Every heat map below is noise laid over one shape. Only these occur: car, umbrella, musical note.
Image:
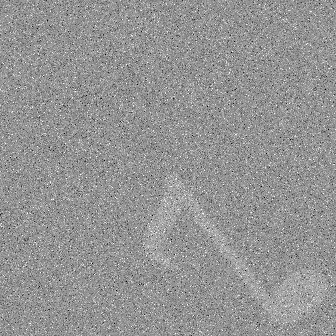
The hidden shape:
musical note
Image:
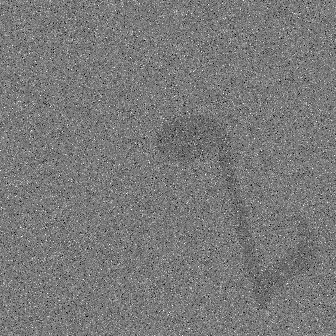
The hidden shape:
musical note
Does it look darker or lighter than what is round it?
darker
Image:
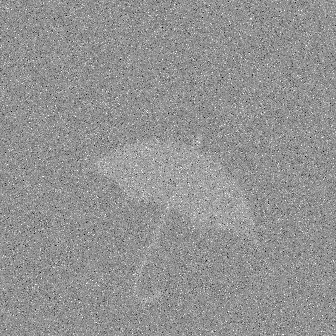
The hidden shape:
umbrella
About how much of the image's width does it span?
half
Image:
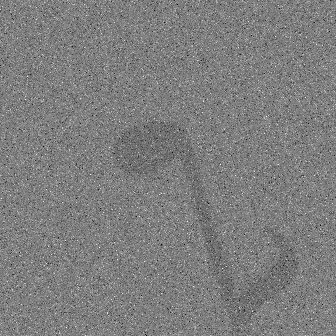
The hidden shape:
musical note
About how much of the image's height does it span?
two thirds
